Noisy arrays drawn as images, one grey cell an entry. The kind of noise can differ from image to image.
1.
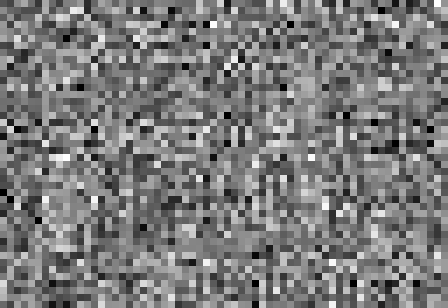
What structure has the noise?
low rank plus noise
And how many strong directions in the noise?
five to eight
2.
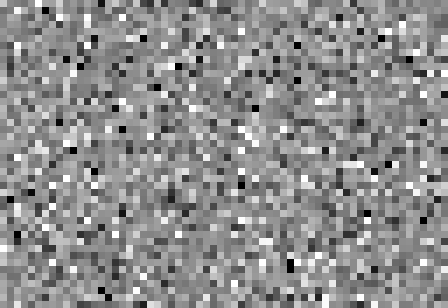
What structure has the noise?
heavy tails
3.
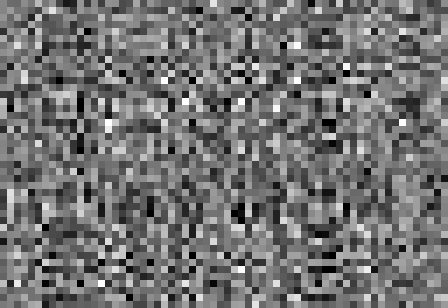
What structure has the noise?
low rank plus noise
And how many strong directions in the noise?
two
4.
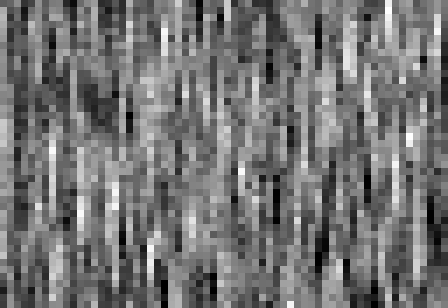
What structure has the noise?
streaked along the columns
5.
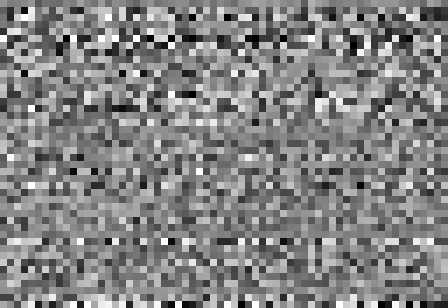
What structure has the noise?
rows of uneven size
